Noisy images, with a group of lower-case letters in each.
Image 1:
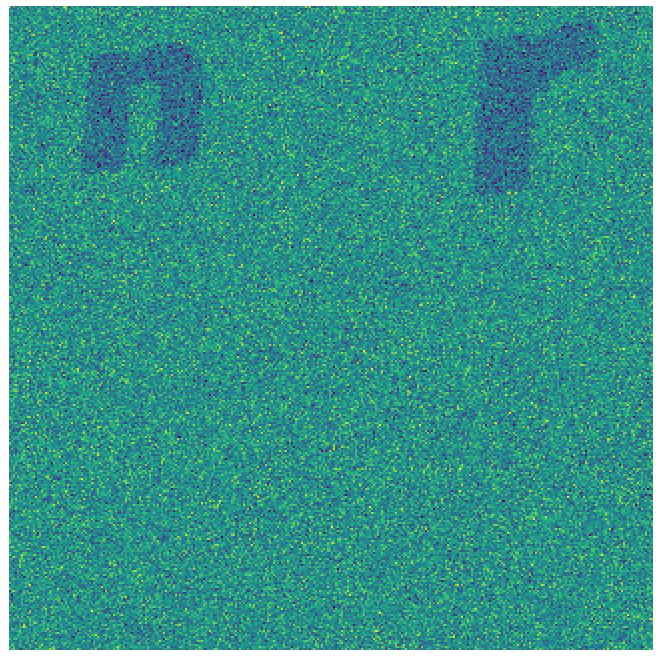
top left: n; top right: r
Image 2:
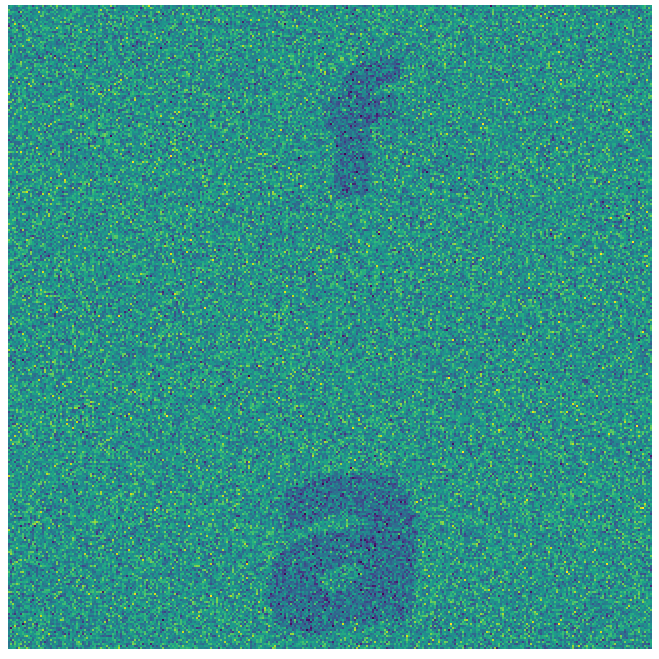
top middle: f; bottom middle: a
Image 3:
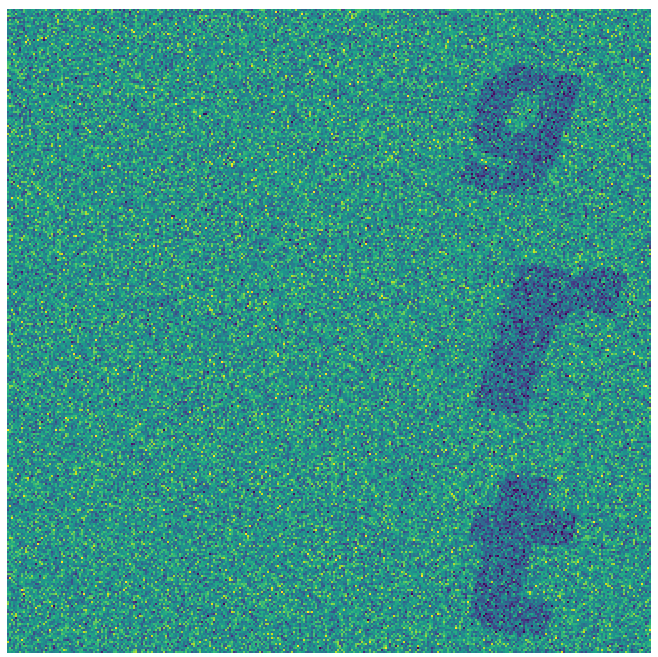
top right: g; middle right: r; bottom right: t
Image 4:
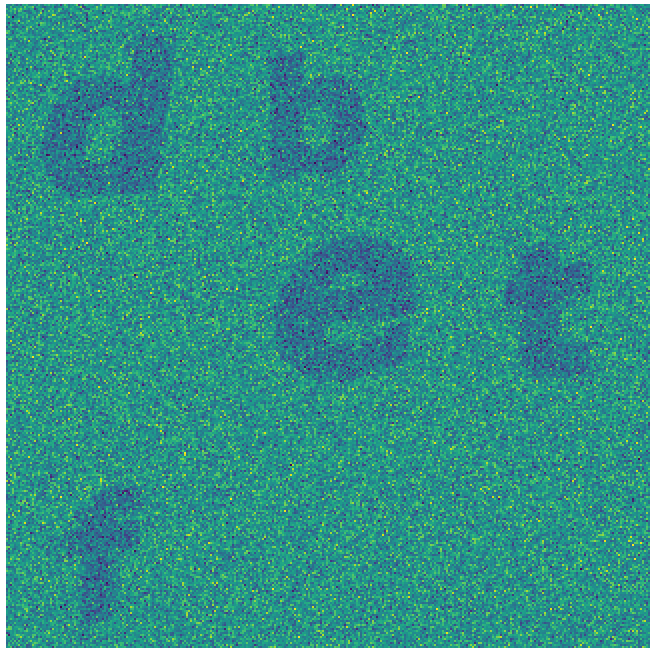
top left: d; top middle: b; centre: e; middle right: t; bottom left: f
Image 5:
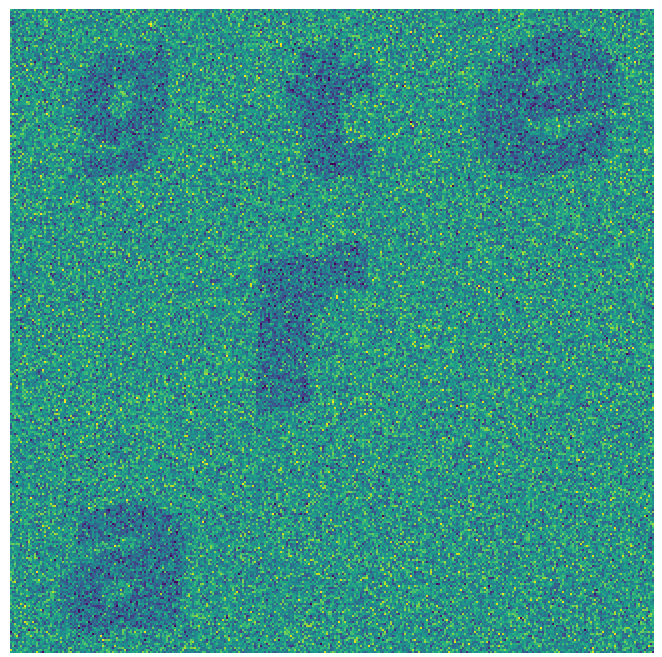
top left: g; top middle: t; top right: e; centre: r; bottom left: a
